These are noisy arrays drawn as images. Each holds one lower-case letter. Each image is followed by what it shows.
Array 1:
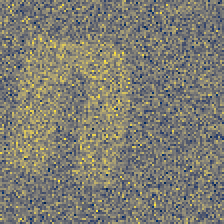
n
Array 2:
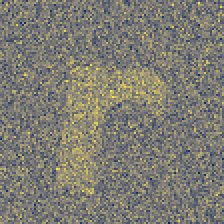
r
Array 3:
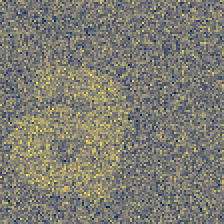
a
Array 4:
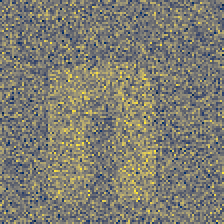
n
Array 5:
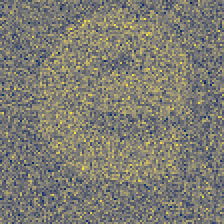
e
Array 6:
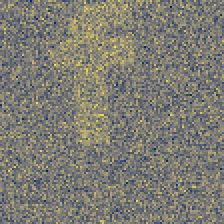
f
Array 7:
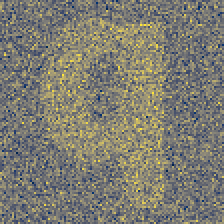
q
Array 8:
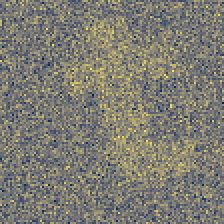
t
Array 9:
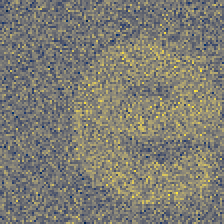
e
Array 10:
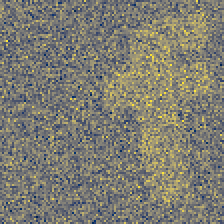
f
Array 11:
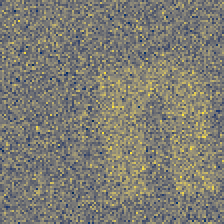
n
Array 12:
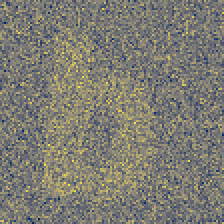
b
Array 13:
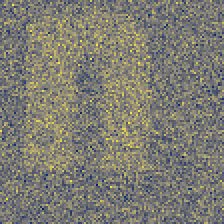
n
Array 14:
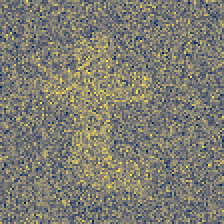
t
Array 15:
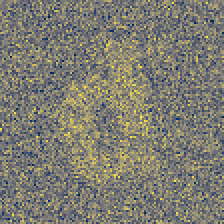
d
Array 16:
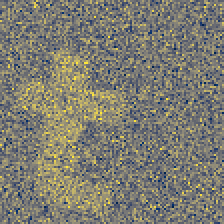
t
